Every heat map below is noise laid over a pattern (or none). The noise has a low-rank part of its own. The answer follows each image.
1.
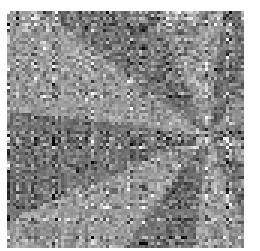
spokes from one point
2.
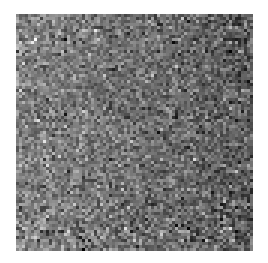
a smooth slope
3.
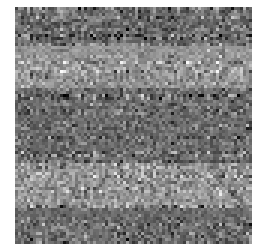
horizontal stripes
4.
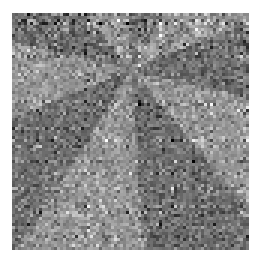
spokes from one point
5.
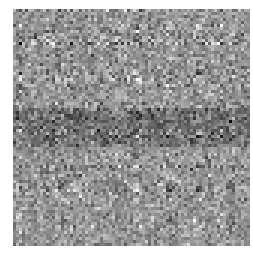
one horizontal stripe
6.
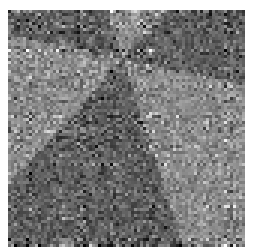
spokes from one point
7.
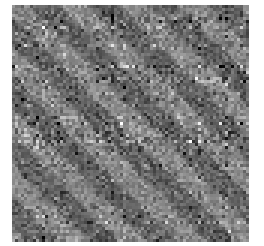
diagonal stripes
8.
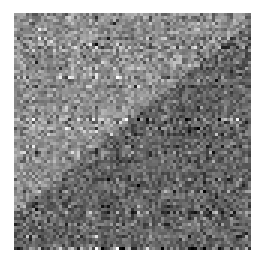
a sharp edge
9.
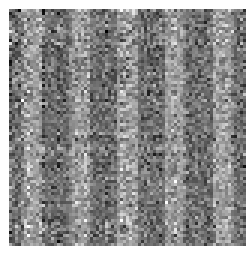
vertical stripes
